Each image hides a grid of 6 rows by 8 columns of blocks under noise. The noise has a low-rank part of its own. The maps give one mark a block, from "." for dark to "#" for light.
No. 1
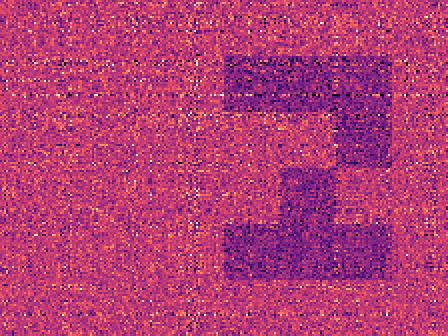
########
####...#
######.#
#####.##
####...#
########
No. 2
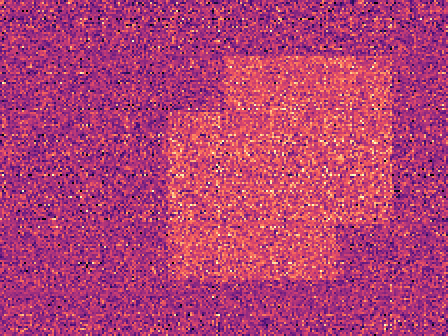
........
....###.
...####.
...####.
...###..
........
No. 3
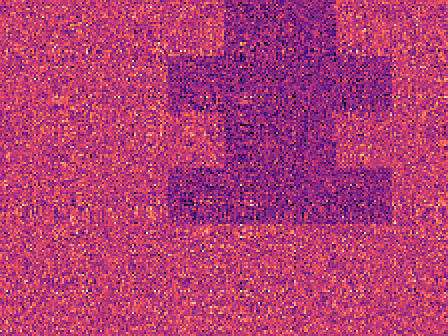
####..##
###....#
####..##
###....#
########
########
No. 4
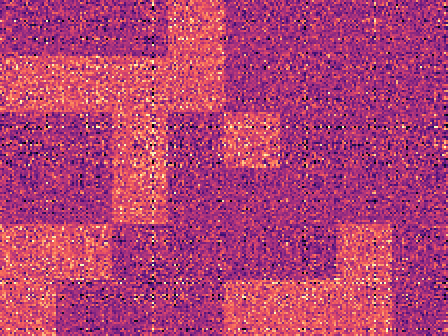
...#....
####....
..#.#...
..#.....
##....#.
#...###.
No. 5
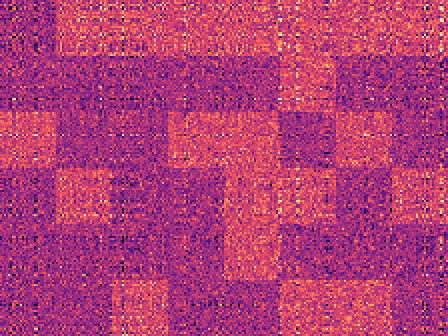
.#######
.....#..
#..##.#.
.#..##.#
....#...
..#..##.
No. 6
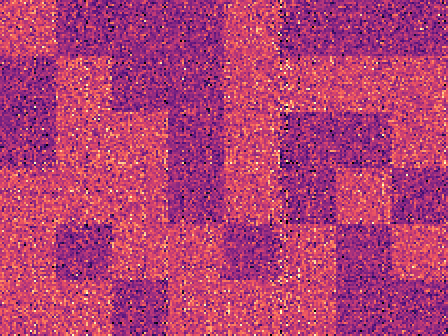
#...#...
.#..####
.##.#..#
###.#.#.
#.##.#.#
##.###..
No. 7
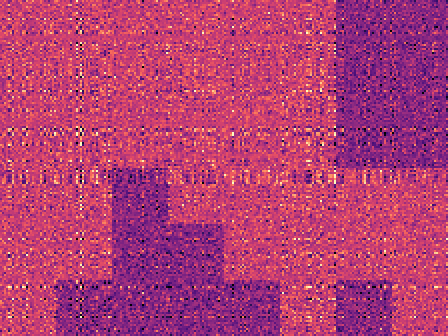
######..
######..
######..
##.#####
##..####
#....#.#
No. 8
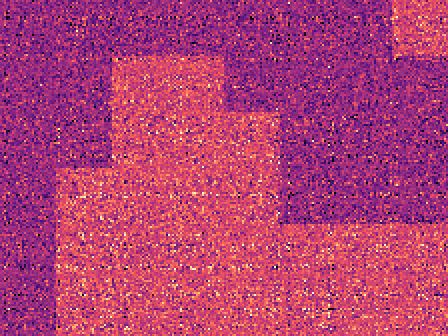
.......#
..##....
..###...
.####...
.#######
.#######
